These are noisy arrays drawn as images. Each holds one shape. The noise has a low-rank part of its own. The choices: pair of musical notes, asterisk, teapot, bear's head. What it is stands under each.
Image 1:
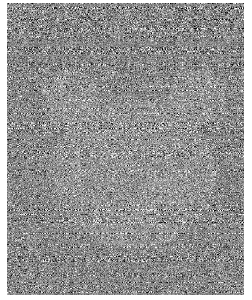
light bear's head
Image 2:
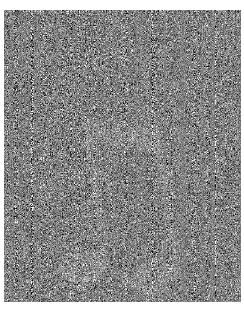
light pair of musical notes
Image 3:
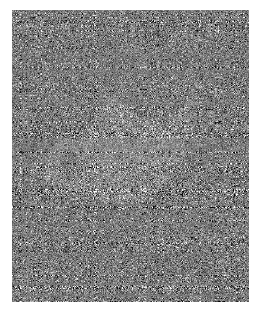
light teapot
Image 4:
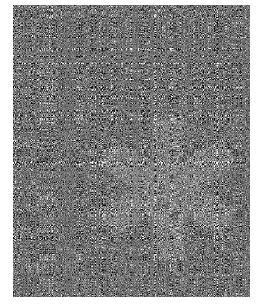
light asterisk
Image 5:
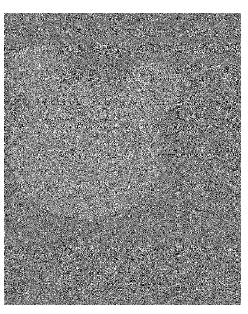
light bear's head
